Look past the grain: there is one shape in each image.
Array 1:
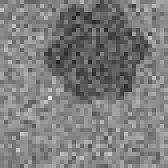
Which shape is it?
flower
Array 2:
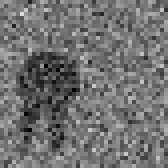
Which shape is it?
rabbit's head
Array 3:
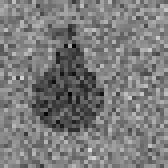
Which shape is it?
pear
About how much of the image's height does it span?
two thirds
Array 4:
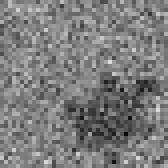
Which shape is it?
turtle
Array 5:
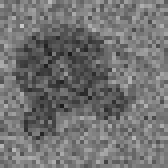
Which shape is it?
bear's head
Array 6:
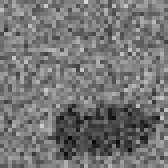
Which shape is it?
footprint
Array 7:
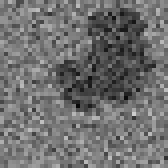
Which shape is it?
car
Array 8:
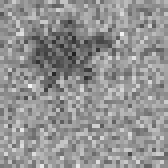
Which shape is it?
turtle
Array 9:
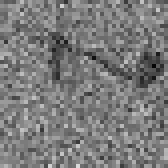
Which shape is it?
musical note
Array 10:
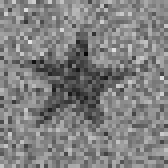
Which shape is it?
star
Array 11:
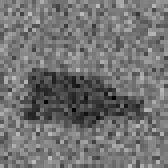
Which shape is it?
bottle
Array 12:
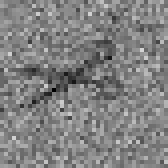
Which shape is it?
pair of scissors
